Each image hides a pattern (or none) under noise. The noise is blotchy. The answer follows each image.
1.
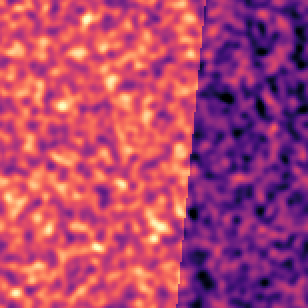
a sharp edge
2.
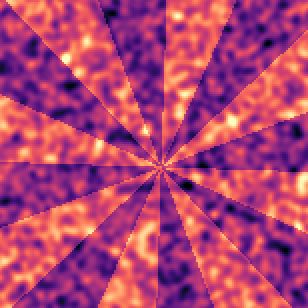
spokes from one point
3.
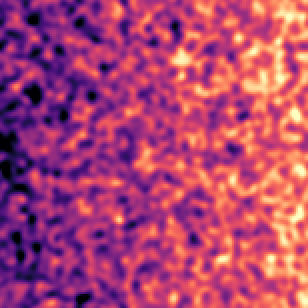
a smooth slope
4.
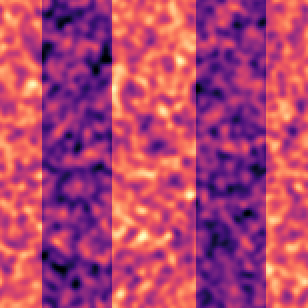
vertical stripes
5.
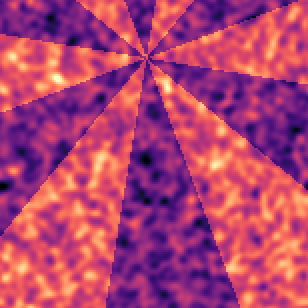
spokes from one point
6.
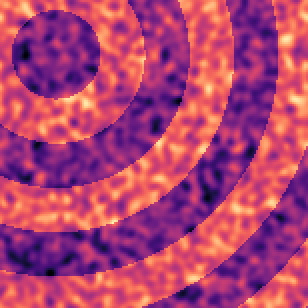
rings round one point
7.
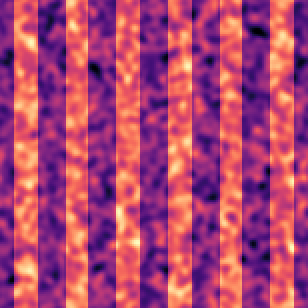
vertical stripes
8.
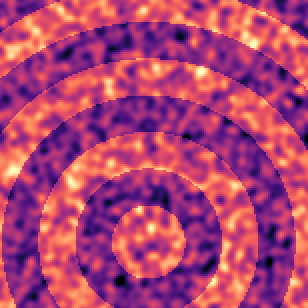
rings round one point
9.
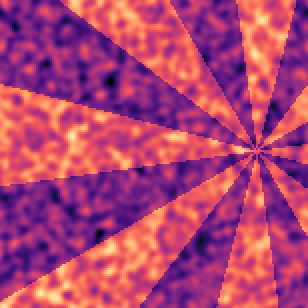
spokes from one point
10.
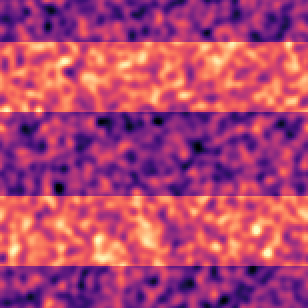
horizontal stripes
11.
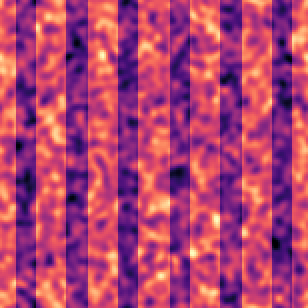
vertical stripes
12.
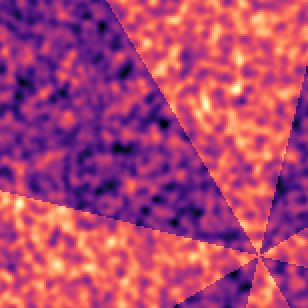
spokes from one point
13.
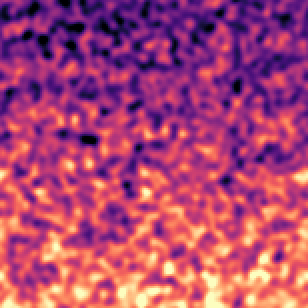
a smooth slope
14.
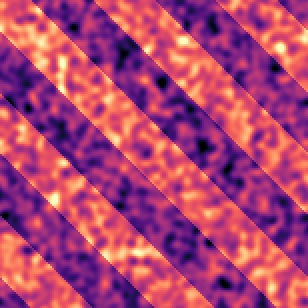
diagonal stripes
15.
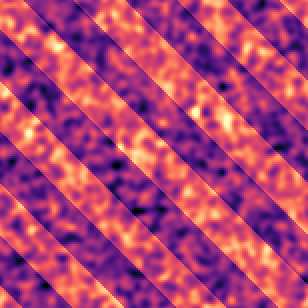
diagonal stripes
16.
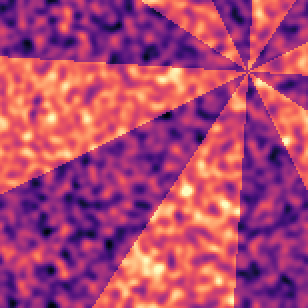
spokes from one point
